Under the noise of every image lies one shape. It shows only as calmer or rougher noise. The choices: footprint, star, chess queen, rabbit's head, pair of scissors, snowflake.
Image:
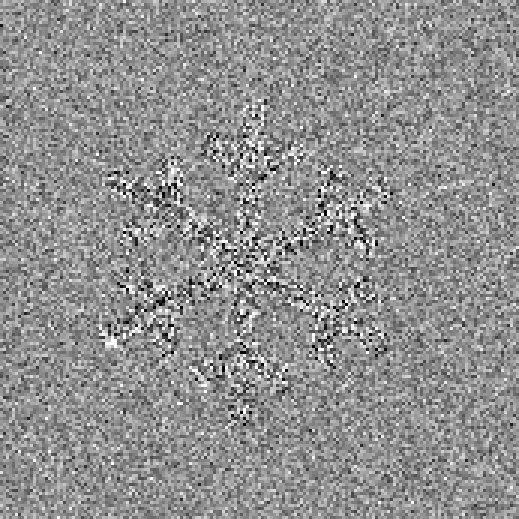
snowflake
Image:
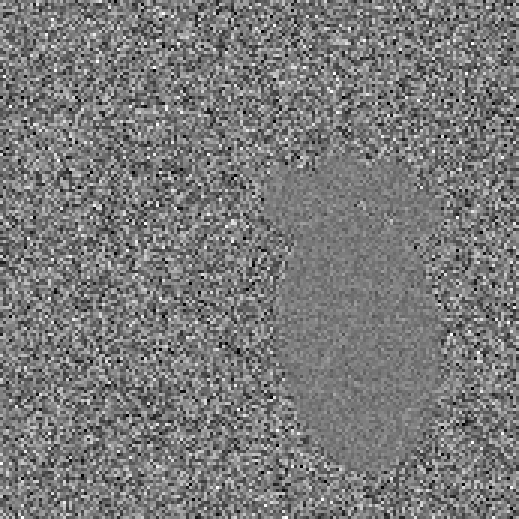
footprint
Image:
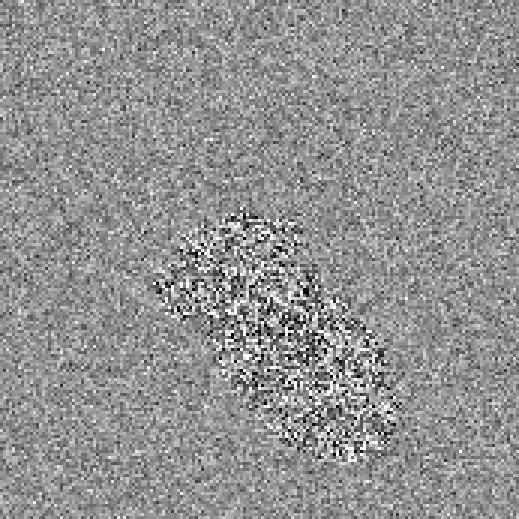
footprint
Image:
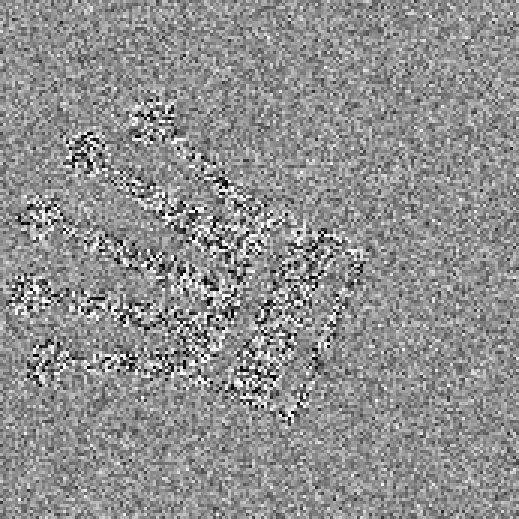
chess queen
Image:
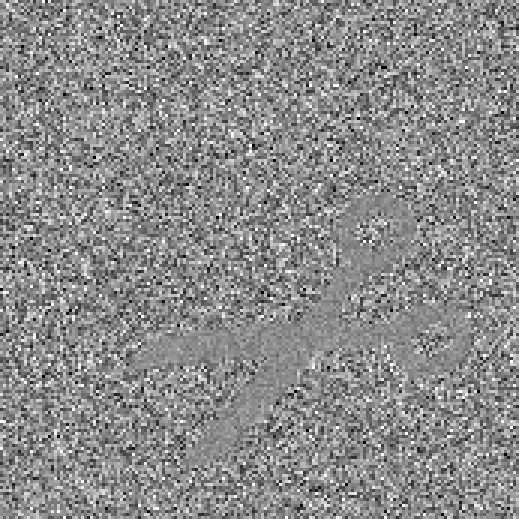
pair of scissors
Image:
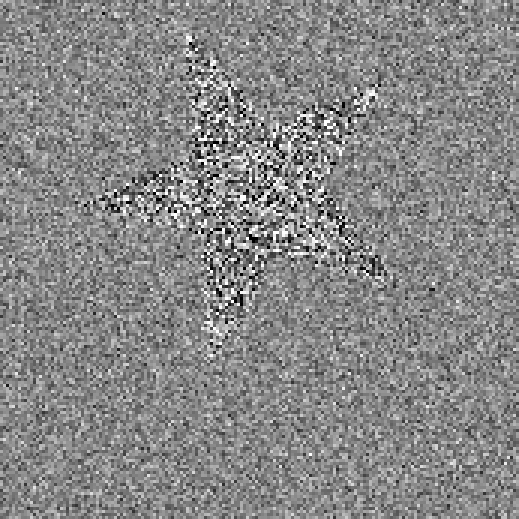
star
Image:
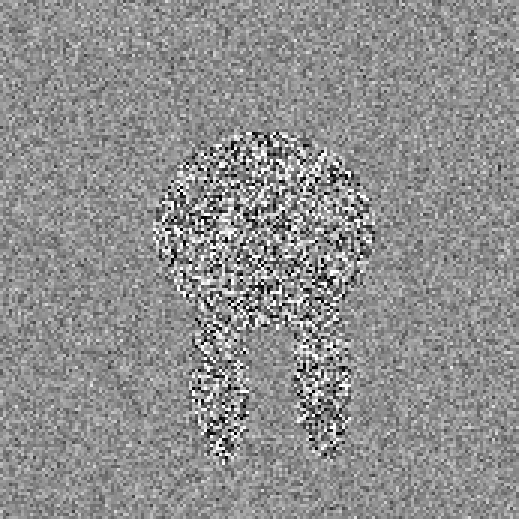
rabbit's head
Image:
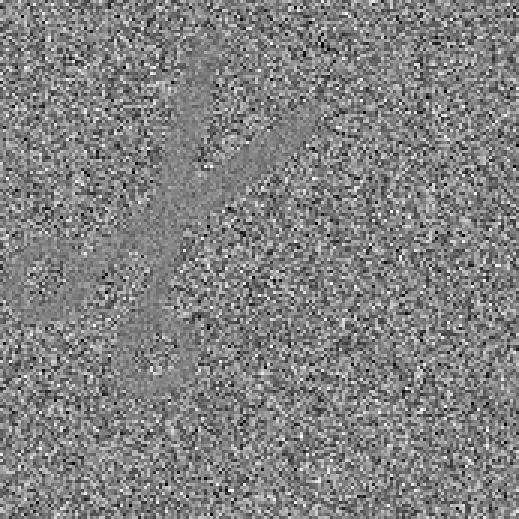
pair of scissors
